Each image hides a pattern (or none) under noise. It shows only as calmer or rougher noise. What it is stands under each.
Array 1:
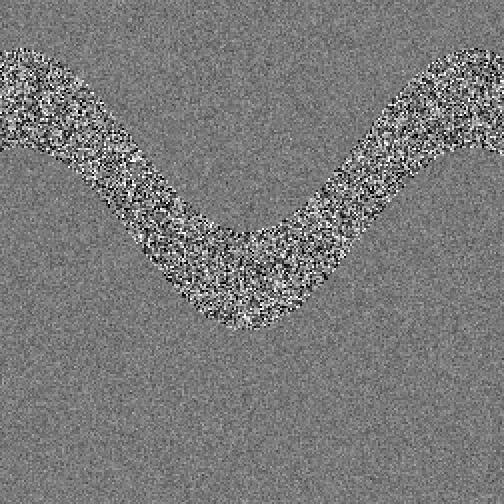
a wavy band
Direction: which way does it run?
left to right
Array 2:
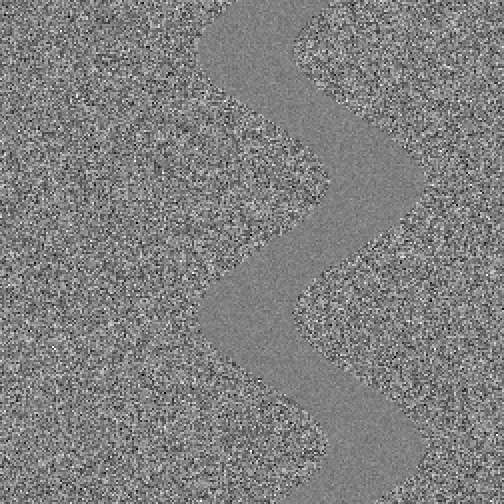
a wavy band
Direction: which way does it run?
top to bottom
